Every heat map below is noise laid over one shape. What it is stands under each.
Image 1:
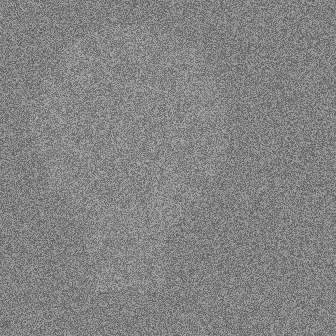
light bulb
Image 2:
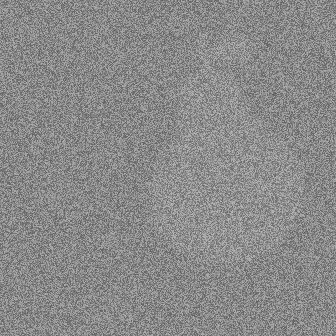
pear
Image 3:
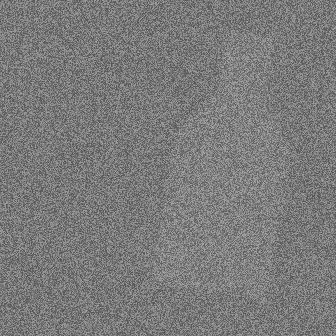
bottle
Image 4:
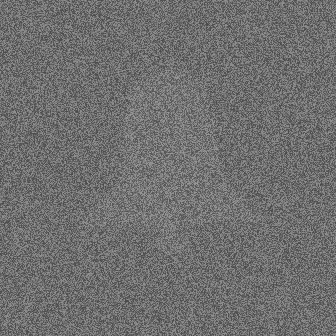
bell
